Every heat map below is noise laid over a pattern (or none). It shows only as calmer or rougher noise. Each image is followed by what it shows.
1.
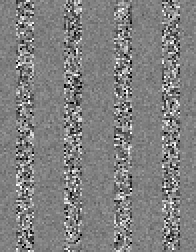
vertical stripes
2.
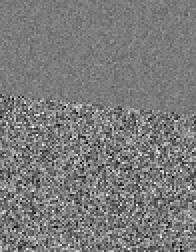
a sharp edge
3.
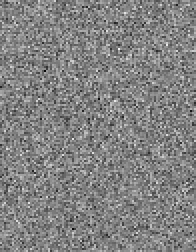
only noise
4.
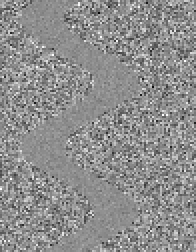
a wavy band
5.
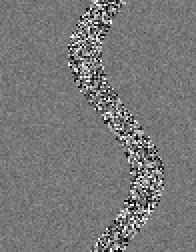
a wavy band
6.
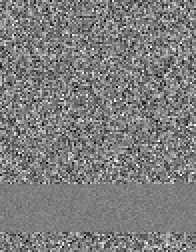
one horizontal stripe
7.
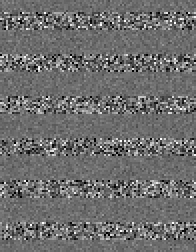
horizontal stripes
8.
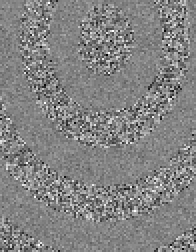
rings round one point
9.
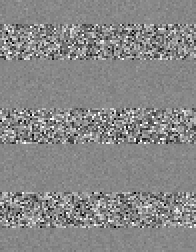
horizontal stripes
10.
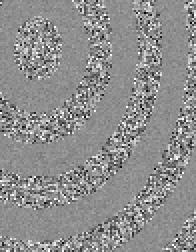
rings round one point
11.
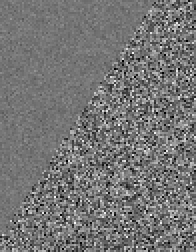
a sharp edge
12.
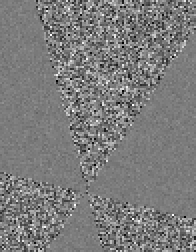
spokes from one point
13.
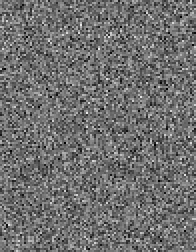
only noise
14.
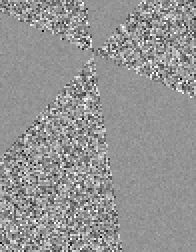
spokes from one point
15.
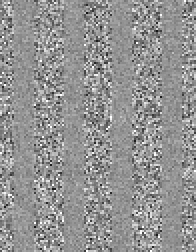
vertical stripes
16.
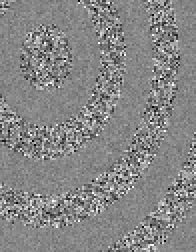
rings round one point
